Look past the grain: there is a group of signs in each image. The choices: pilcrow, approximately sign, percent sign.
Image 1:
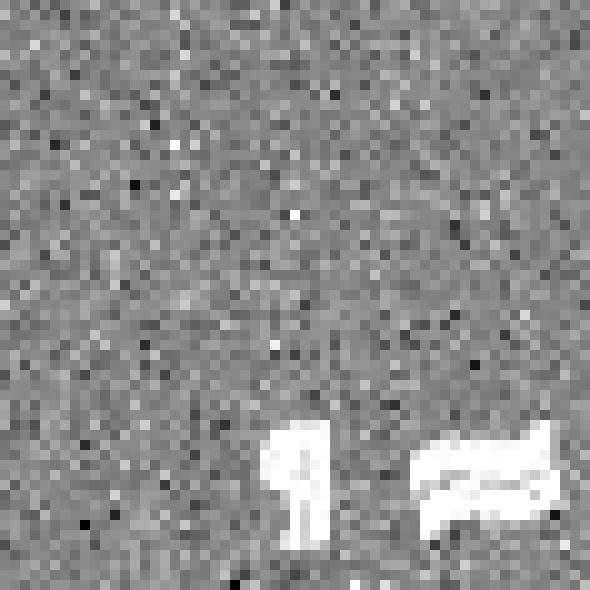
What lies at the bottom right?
approximately sign
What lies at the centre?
nothing
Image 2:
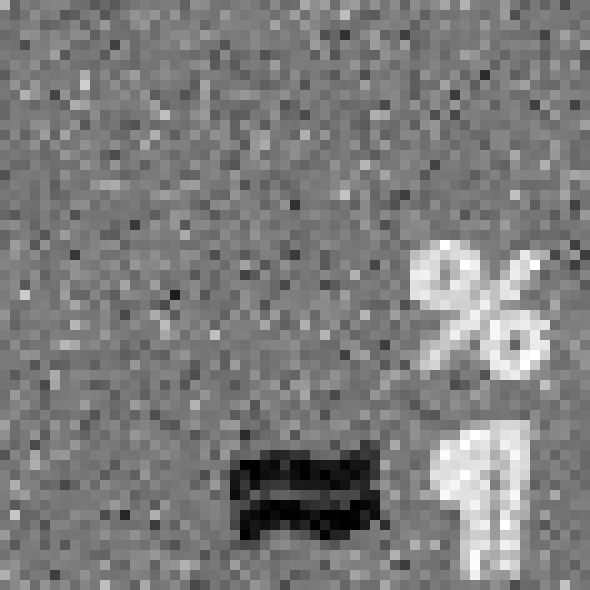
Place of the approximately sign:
bottom middle
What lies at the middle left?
nothing
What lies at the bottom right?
pilcrow
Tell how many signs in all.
3
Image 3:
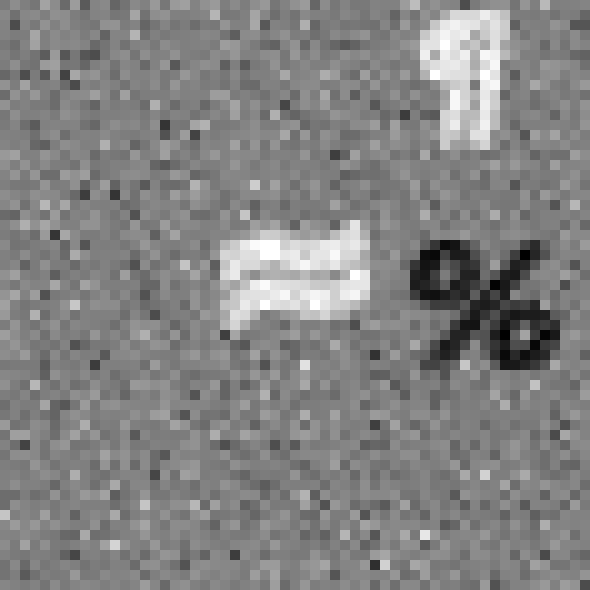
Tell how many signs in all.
3
